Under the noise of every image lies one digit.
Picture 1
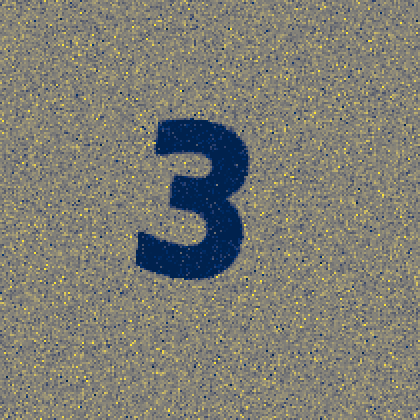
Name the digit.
3
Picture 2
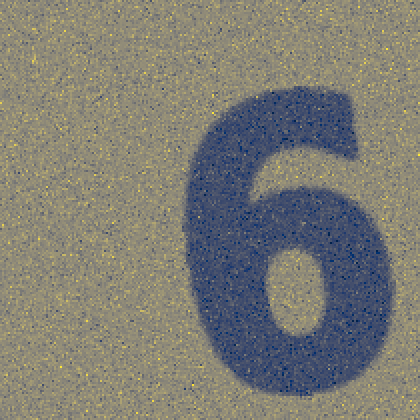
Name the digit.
6
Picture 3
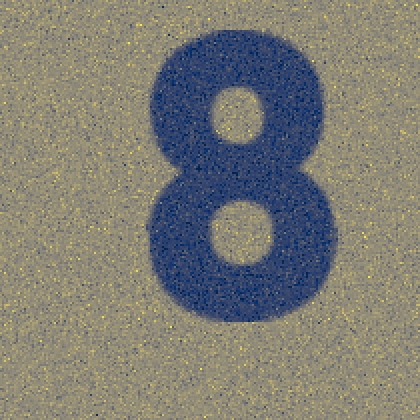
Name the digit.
8
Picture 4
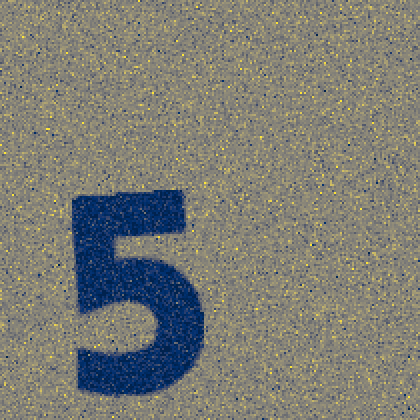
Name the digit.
5
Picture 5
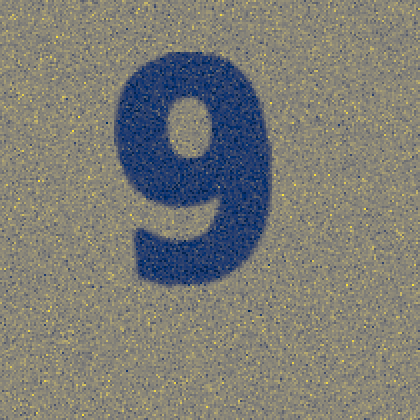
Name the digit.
9
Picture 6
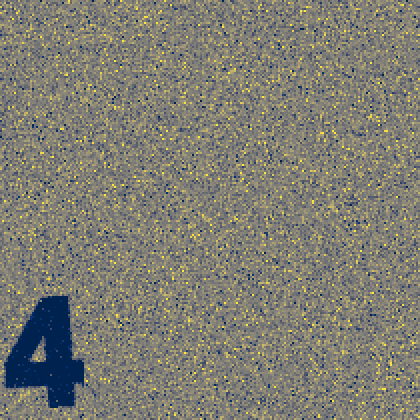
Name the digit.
4
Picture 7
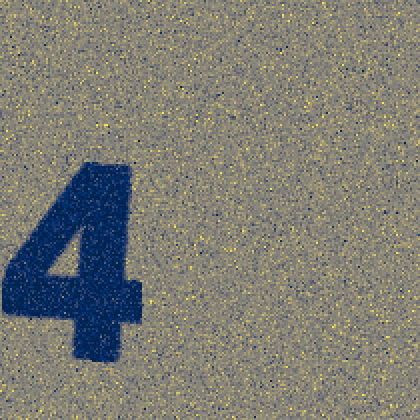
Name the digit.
4
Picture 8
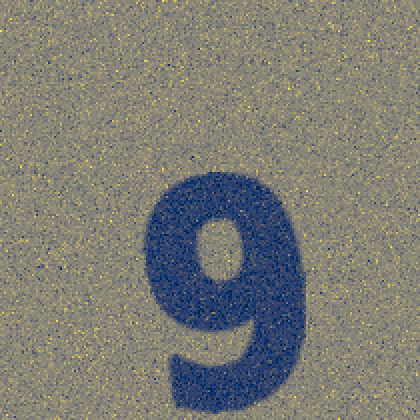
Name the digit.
9
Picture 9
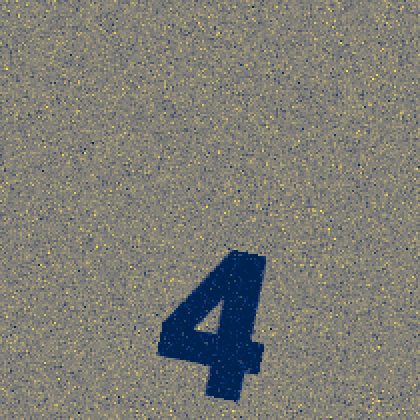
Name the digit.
4
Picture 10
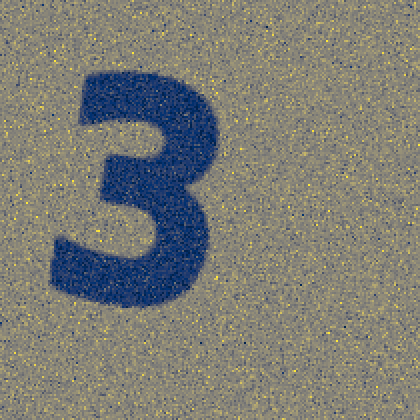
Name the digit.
3
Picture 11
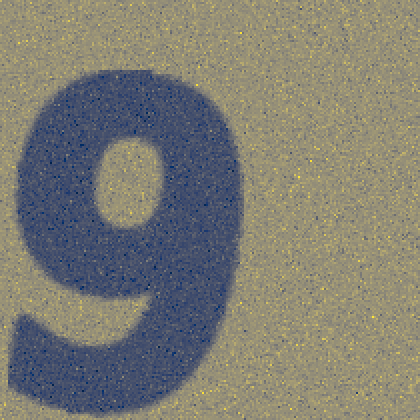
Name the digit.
9
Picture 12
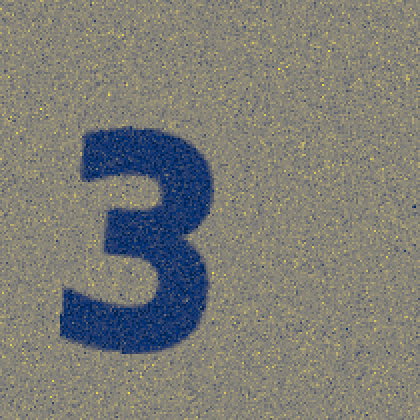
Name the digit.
3
